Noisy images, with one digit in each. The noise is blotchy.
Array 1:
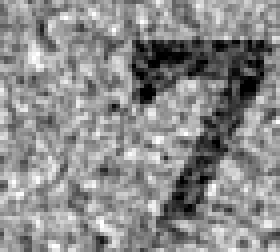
7
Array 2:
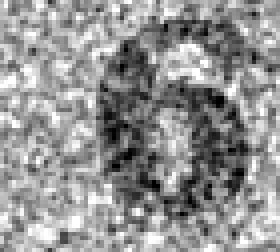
6
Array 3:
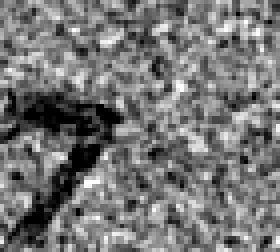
7
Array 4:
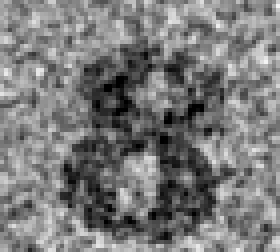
8
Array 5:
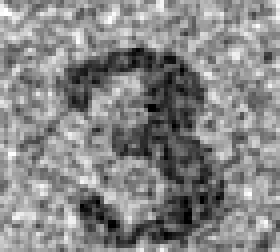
3
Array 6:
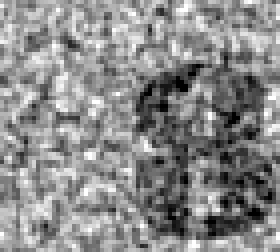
8
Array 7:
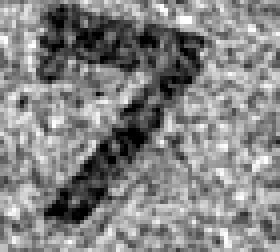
7
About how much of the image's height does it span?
nearly all
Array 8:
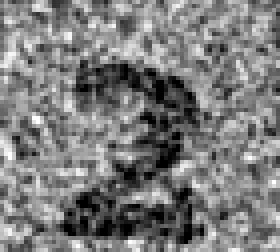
2
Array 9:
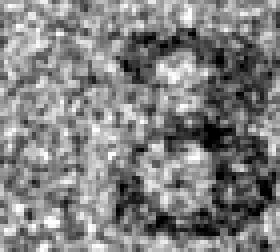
3
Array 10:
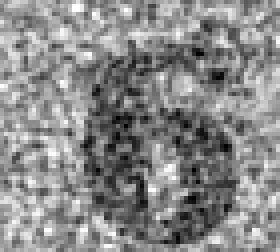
6
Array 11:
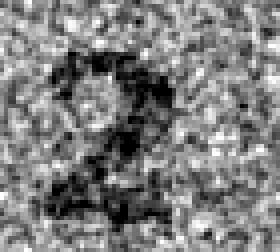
2
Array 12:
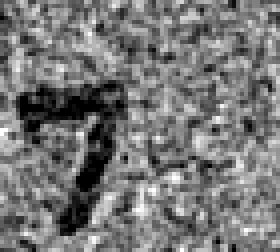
7
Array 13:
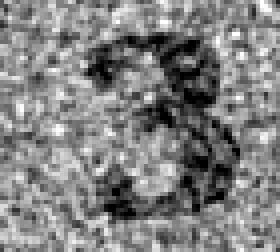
3
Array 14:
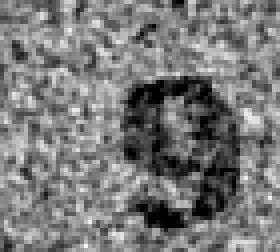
9
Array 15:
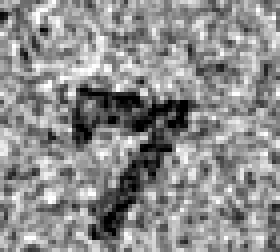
7
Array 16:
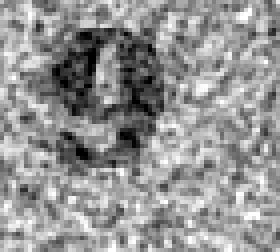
9
